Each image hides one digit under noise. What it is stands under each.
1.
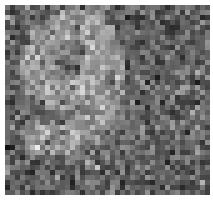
9
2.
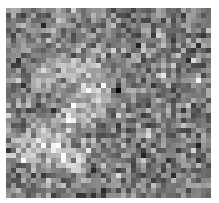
2
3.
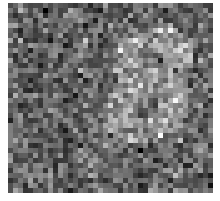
8
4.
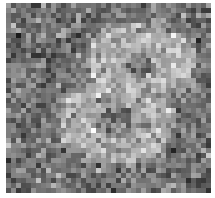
8
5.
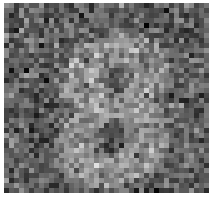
8
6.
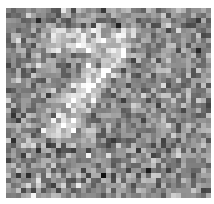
7
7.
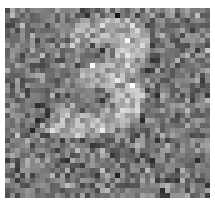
3
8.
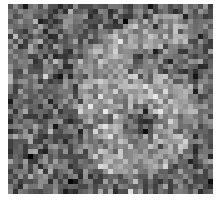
6
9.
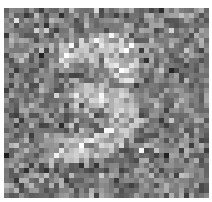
3
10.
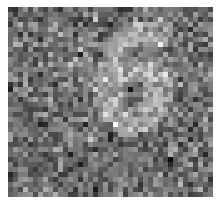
6
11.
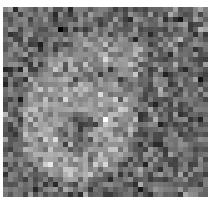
6
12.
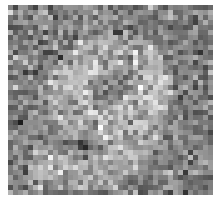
9
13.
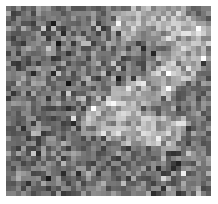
2
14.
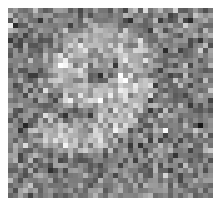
9
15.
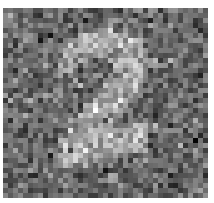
2
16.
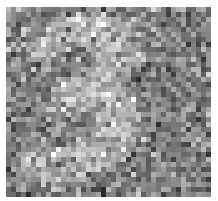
3
